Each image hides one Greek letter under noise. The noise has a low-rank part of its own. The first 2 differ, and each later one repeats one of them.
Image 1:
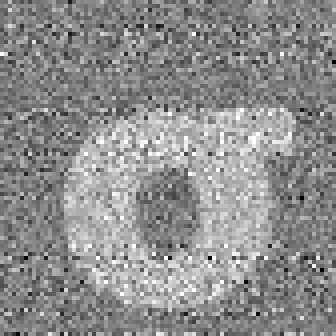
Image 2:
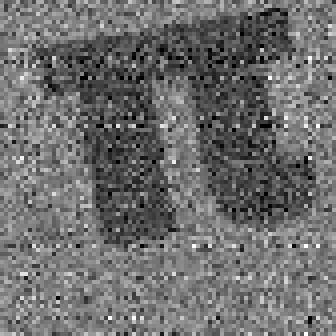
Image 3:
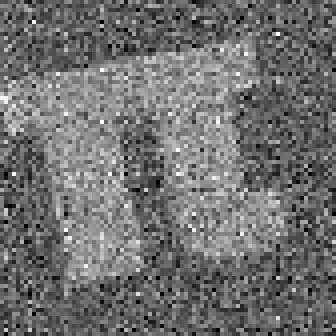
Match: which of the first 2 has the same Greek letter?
2
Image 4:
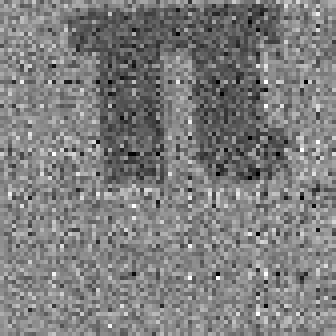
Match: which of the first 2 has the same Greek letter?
2
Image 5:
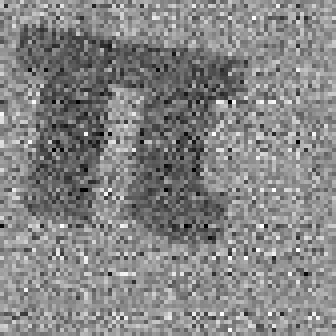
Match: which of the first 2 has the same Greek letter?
2
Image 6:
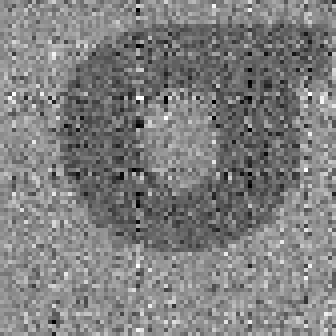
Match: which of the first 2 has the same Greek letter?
1
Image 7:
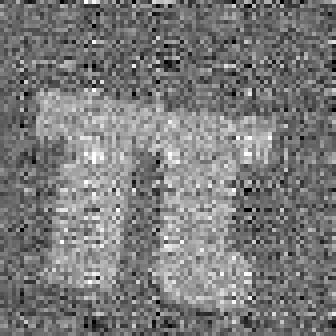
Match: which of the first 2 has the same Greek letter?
2
